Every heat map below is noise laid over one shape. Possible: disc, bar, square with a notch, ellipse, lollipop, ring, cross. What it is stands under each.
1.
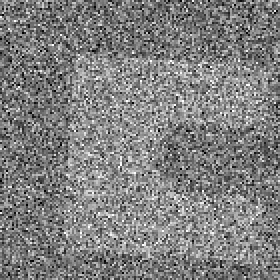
square with a notch
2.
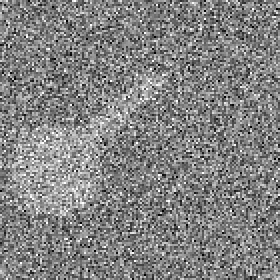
lollipop
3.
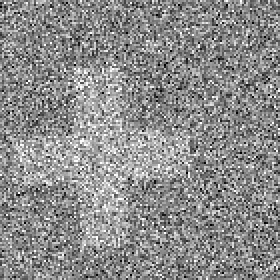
cross
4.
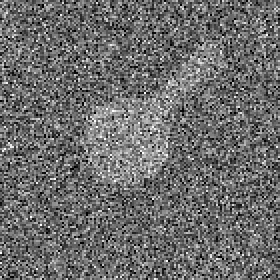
lollipop
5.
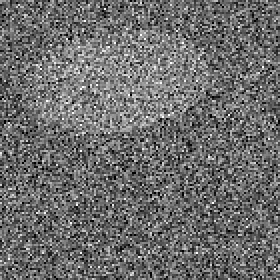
ellipse
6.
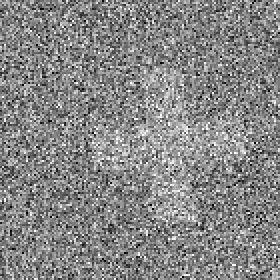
cross
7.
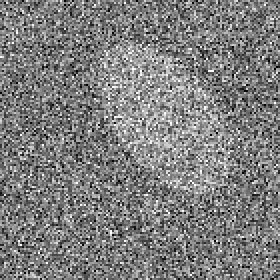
ellipse
